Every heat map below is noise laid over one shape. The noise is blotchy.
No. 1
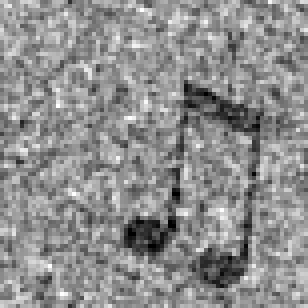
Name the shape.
pair of musical notes
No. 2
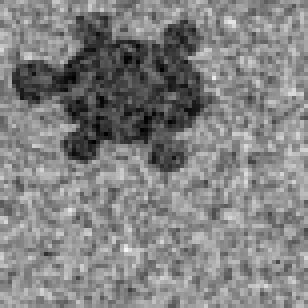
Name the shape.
turtle
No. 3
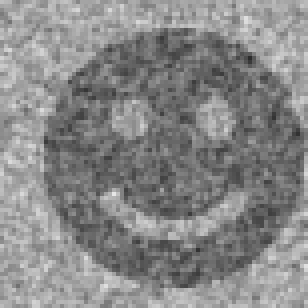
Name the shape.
smiling face
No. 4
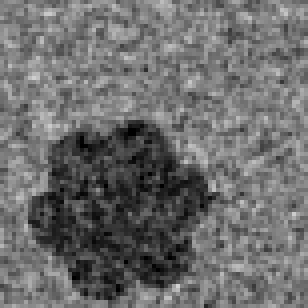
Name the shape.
flower
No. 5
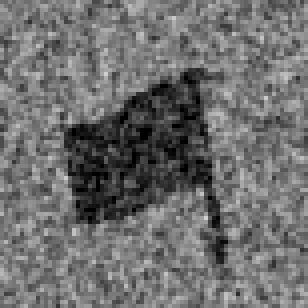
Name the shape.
flag
